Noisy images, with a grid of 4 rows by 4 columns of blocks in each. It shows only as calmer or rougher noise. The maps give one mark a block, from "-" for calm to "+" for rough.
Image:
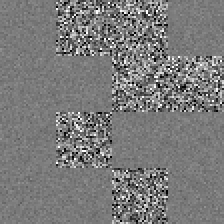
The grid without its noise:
- + + -
- - + +
- + - -
- - + -
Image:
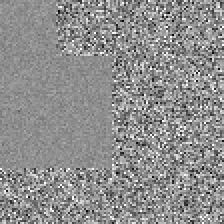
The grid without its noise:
- + + +
- - + +
- - + +
+ + + +
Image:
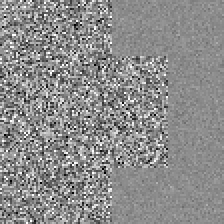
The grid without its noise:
+ + - -
+ + + -
+ + + -
+ + - -
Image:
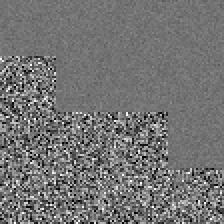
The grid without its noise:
- - - -
+ - - -
+ + + -
+ + + +
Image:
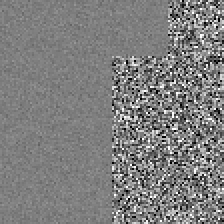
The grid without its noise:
- - - +
- - + +
- - + +
- - + +
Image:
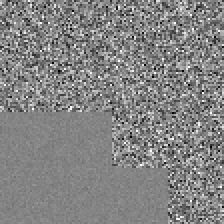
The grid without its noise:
+ + + +
+ + + +
- - + +
- - - +
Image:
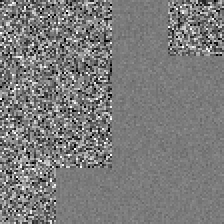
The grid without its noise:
+ + - +
+ + - -
+ + - -
+ - - -
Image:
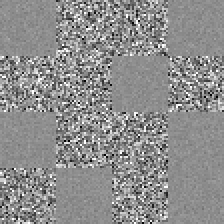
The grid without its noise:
- + + -
+ + - +
- + + -
+ - + -
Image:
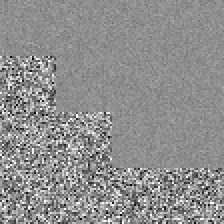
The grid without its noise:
- - - -
+ - - -
+ + - -
+ + + +
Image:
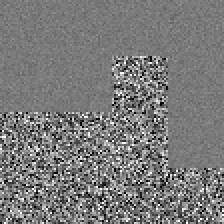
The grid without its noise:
- - - -
- - + -
+ + + -
+ + + +
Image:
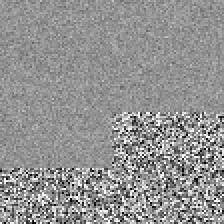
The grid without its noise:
- - - -
- - - -
- - + +
+ + + +
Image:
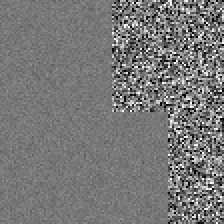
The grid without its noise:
- - + +
- - + +
- - - +
- - - +
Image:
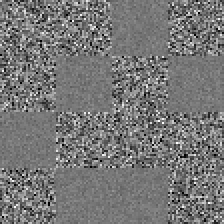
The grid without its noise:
+ + - +
+ - + -
- + + +
+ - - +
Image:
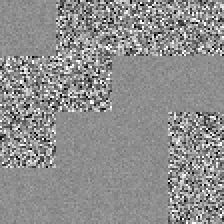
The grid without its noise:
- + + +
+ + - -
+ - - +
- - - +
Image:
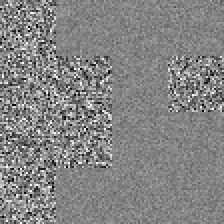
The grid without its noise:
+ - - -
+ + - +
+ + - -
+ - - -
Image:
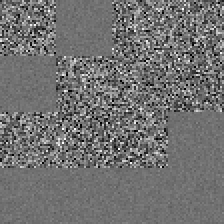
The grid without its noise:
+ - + +
- + + +
+ + + -
- - - -
